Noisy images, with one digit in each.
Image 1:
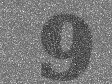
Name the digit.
9
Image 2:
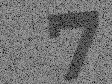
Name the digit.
7
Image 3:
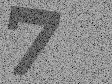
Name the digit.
7
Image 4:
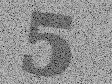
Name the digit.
5
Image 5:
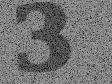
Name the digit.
3
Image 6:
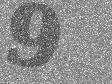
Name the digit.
9
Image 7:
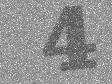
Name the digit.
4
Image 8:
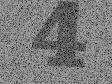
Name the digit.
4
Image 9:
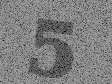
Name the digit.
5
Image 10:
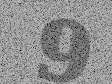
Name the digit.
9
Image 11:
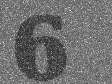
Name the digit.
6
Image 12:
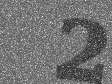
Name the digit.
2
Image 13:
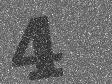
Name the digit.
4
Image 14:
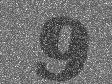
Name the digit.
9
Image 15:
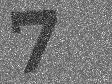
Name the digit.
7
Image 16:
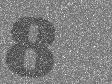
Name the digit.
8
